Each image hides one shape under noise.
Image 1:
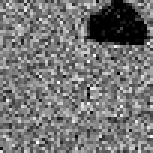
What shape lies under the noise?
cloud
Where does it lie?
top right
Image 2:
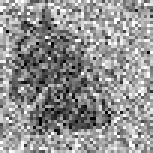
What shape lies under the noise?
chess knight
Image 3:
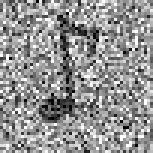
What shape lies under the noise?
musical note
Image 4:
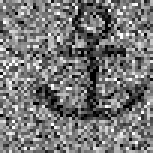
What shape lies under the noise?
anchor
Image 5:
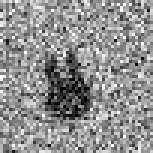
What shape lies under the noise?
rabbit's head
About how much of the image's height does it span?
half
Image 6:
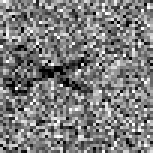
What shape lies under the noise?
pair of scissors
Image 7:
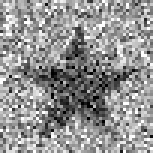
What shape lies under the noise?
star
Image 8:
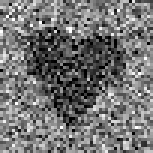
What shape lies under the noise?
heart
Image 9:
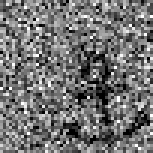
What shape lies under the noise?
anchor
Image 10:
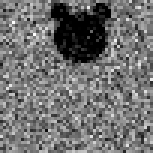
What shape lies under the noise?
bear's head
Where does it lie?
top middle
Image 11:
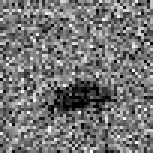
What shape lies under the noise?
umbrella
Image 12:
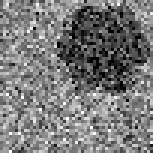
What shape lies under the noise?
flower
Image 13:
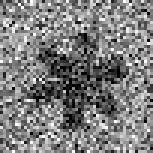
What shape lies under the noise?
asterisk
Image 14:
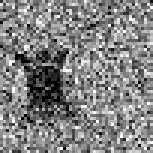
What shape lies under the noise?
chess rook
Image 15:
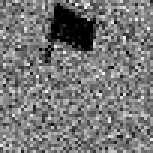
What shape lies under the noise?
flag
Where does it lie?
top middle
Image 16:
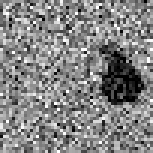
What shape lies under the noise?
pear
